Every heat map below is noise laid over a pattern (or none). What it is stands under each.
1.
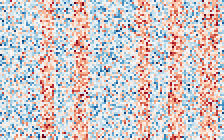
bands of columns
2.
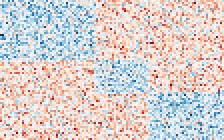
blocks along the diagonal
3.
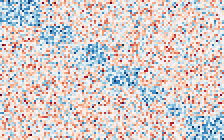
blocks along the diagonal
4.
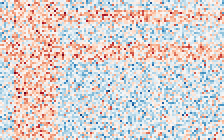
bands of rows crossing bands of columns
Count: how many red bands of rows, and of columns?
2 and 1
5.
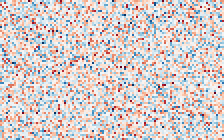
only noise
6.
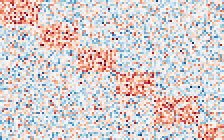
blocks along the diagonal
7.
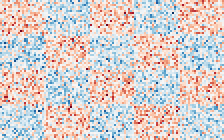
a checkerboard
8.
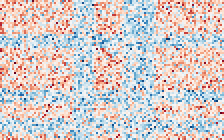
bands of rows crossing bands of columns
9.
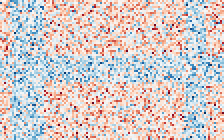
bands of rows crossing bands of columns
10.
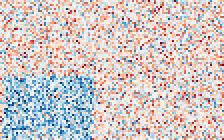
one block
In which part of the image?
bottom left
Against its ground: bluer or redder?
bluer
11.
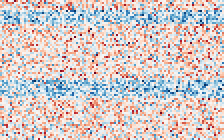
bands of rows
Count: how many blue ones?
2
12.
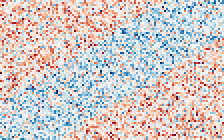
a diagonal band
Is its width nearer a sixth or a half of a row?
a half
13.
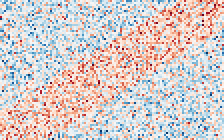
a diagonal band
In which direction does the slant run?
bottom left to top right
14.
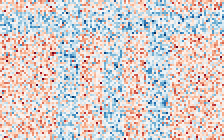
bands of rows crossing bands of columns
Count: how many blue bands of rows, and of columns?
1 and 3
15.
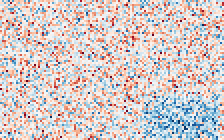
one block
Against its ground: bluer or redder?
bluer
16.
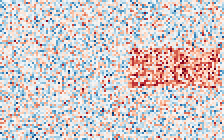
one block
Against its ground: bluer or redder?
redder
